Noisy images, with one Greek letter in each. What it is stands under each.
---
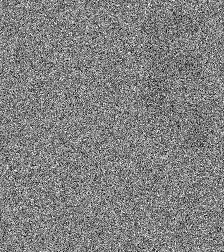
xi
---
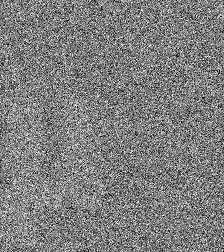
mu
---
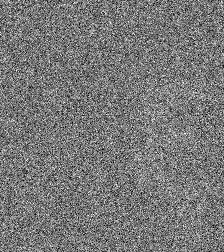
xi
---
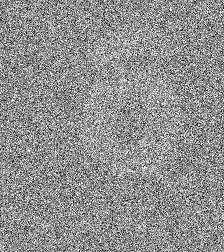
delta
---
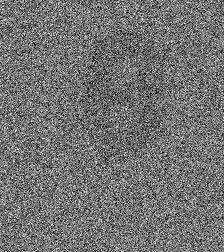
theta
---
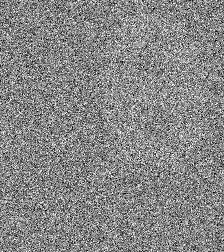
theta
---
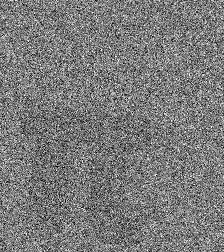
pi
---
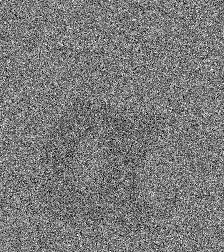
alpha
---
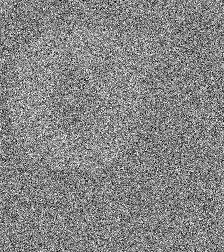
sigma
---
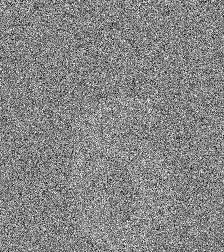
delta
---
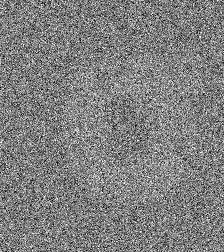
sigma
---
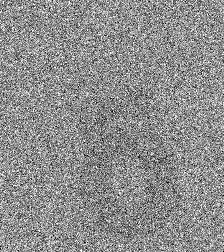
delta
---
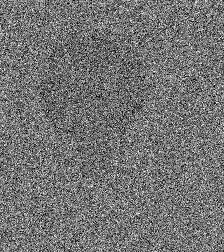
phi
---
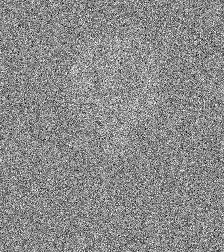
phi
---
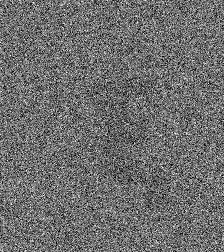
xi
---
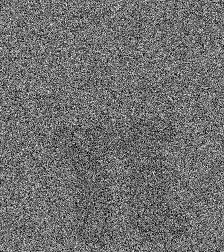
pi
